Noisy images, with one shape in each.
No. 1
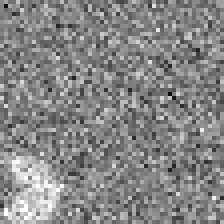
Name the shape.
disc with a wedge cut out
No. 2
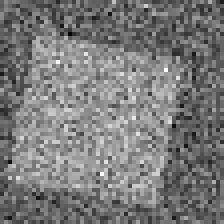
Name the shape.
square
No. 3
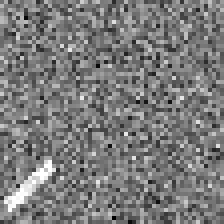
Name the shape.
bar
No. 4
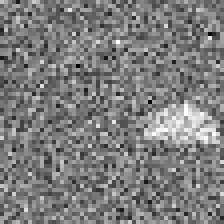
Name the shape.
half disc
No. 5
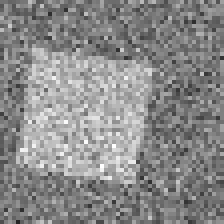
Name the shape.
square
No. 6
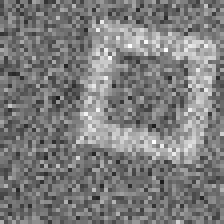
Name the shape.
square frame
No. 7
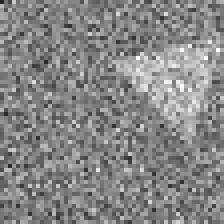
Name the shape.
triangle
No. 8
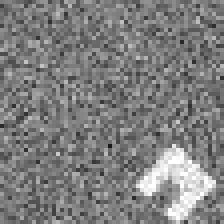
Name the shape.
square with a notch
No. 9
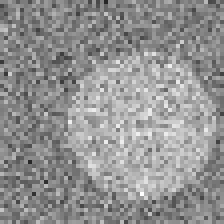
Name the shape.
disc
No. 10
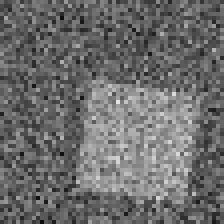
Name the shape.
square
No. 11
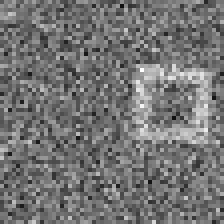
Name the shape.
square frame
